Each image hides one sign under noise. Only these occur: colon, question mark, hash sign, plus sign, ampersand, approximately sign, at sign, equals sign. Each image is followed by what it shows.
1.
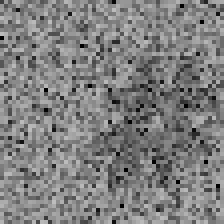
hash sign
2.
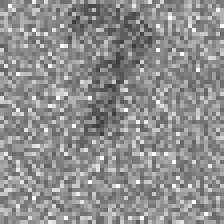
question mark
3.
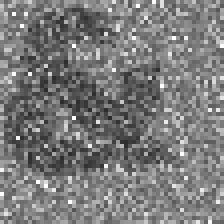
ampersand
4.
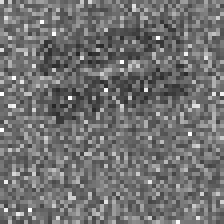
equals sign
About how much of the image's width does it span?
two thirds
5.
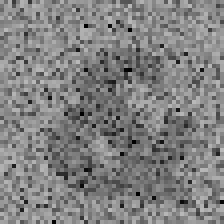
ampersand
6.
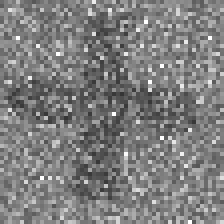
plus sign
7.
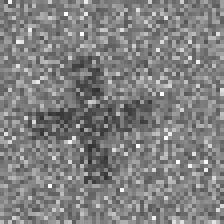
plus sign
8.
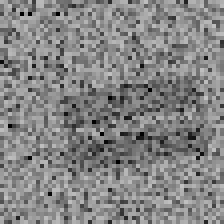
equals sign
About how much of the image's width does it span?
two thirds
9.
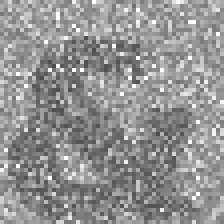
ampersand
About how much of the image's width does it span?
nearly all
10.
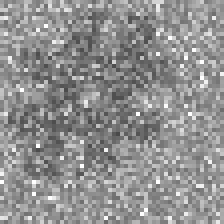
hash sign
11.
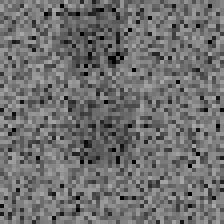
colon
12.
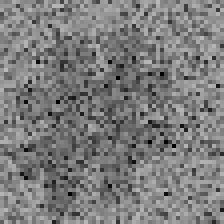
hash sign
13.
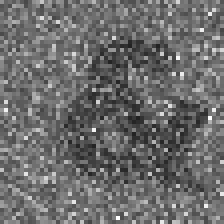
ampersand
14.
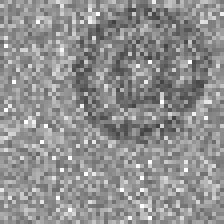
at sign
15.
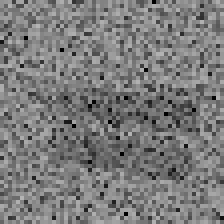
equals sign
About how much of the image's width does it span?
two thirds
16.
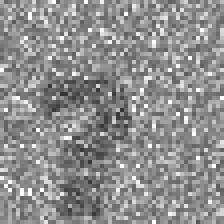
question mark
